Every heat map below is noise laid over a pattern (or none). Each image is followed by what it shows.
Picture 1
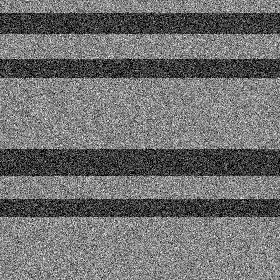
bands of rows
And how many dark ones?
4
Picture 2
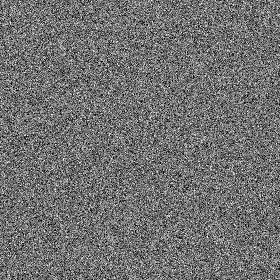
only noise
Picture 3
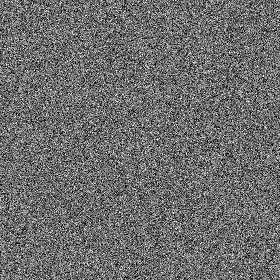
only noise
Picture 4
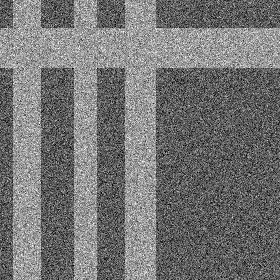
bands of rows crossing bands of columns
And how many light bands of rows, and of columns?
1 and 3
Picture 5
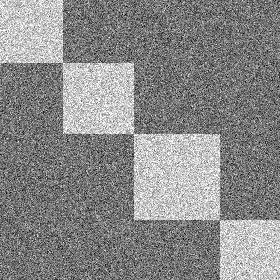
blocks along the diagonal
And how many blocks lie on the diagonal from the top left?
4
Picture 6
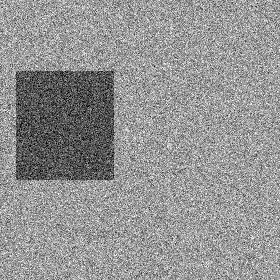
one block
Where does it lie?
middle left
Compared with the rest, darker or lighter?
darker
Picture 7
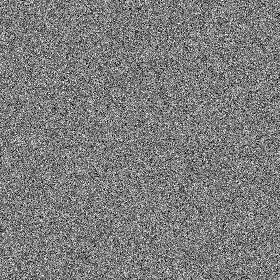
only noise
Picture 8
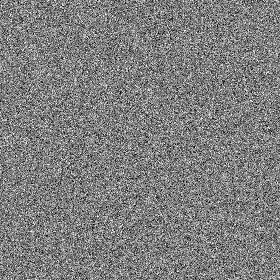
only noise
